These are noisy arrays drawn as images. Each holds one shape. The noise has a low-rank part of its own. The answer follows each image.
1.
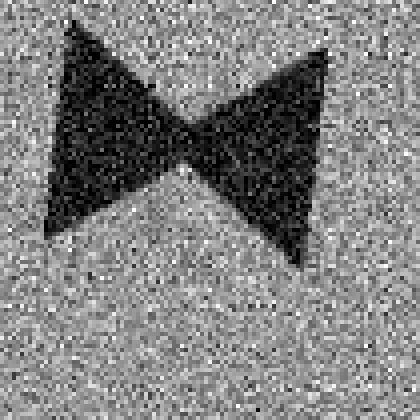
bow tie
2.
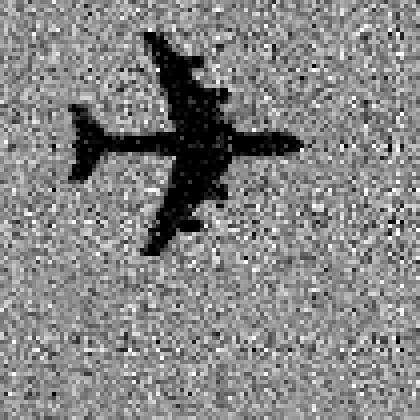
airplane
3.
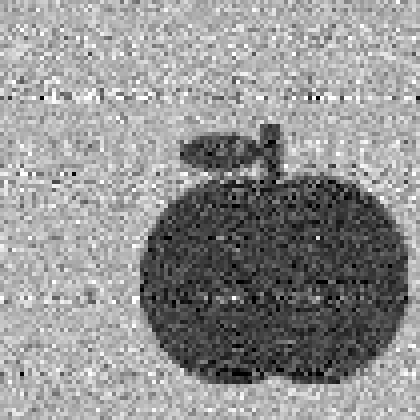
apple
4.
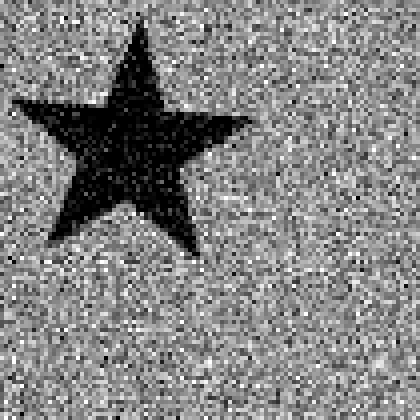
star
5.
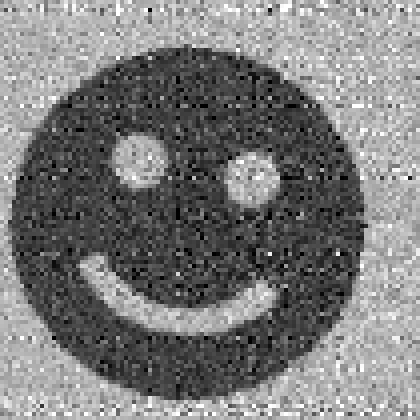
smiling face
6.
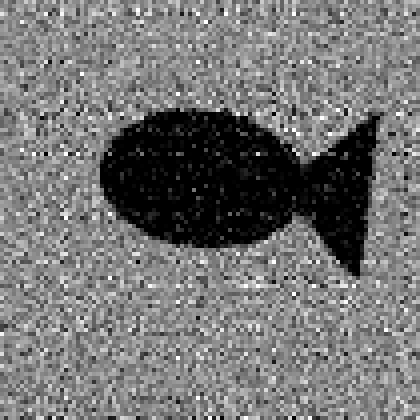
fish
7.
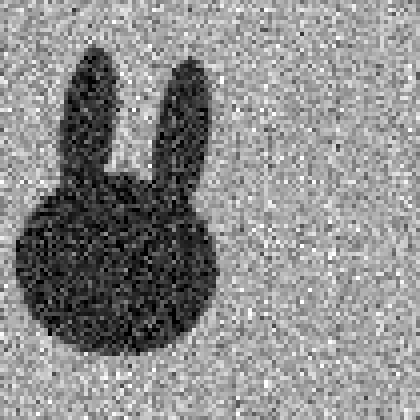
rabbit's head
